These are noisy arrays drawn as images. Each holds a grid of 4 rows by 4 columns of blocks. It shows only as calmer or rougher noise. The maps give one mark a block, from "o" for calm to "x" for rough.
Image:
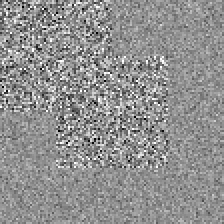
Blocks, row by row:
xxoo
xxxo
oxxo
oooo
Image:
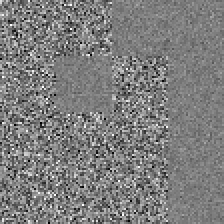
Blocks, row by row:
xxoo
xoxo
xxxo
xxxo
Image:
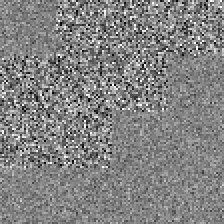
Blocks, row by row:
oxxx
xxxo
xxoo
oooo
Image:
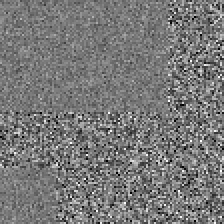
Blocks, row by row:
ooox
ooox
xxxx
oxxx
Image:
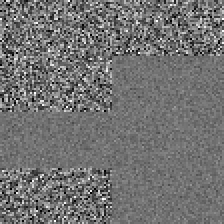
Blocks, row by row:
xxxx
xxoo
oooo
xxoo
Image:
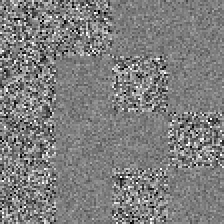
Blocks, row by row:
xxoo
xoxo
xoox
xoxo
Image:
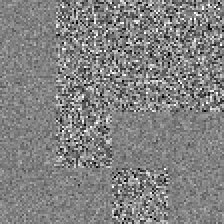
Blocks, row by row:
oxxx
oxxx
oxoo
ooxo
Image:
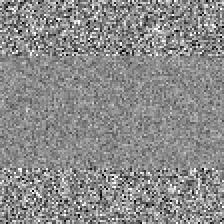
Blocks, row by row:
xxxx
oooo
oooo
xxxx
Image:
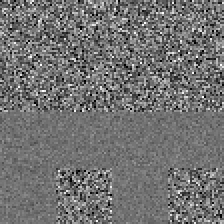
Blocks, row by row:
xxxx
xxxx
oooo
oxox
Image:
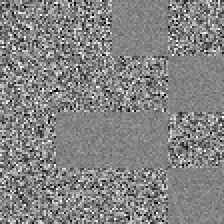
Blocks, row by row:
xxox
xxxo
xoox
xxxo
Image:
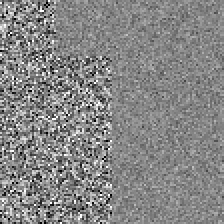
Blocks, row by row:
xooo
xxoo
xxoo
xxoo
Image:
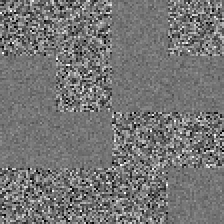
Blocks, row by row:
xxox
oxoo
ooxx
xxxo
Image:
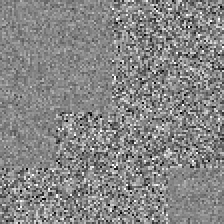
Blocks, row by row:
ooxx
ooxx
oxxx
xxxo
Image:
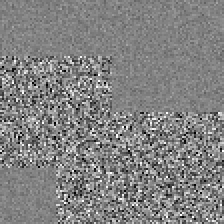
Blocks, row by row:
oooo
xxoo
xxxx
oxxx
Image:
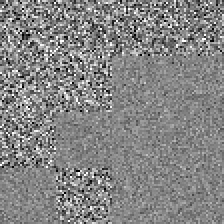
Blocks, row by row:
xxxx
xxoo
xooo
oxoo
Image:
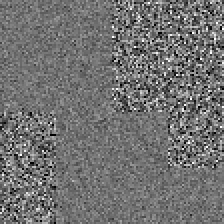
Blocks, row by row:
ooxx
ooxx
xoox
xooo
